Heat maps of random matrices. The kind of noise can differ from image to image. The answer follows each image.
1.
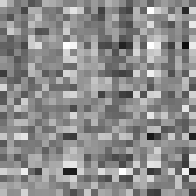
low rank plus noise
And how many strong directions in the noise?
one
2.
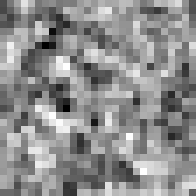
blotchy
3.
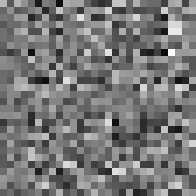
low rank plus noise
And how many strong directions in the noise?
three or four
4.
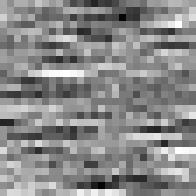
streaked along the rows
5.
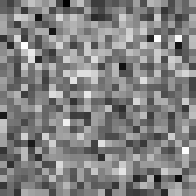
independent entries
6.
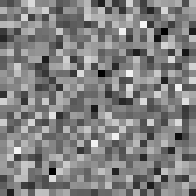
independent entries
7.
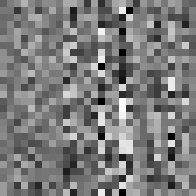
columns of uneven size
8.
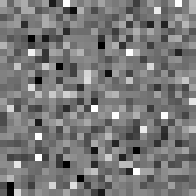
heavy tails
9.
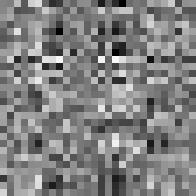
low rank plus noise
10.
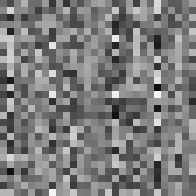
columns of uneven size
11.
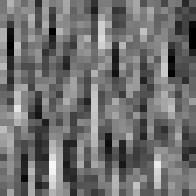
streaked along the columns
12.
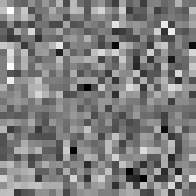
low rank plus noise
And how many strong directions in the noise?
five to eight
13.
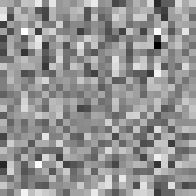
low rank plus noise
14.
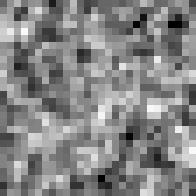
blotchy
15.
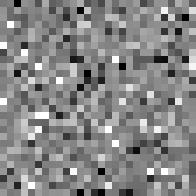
heavy tails
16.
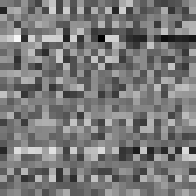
rows of uneven size
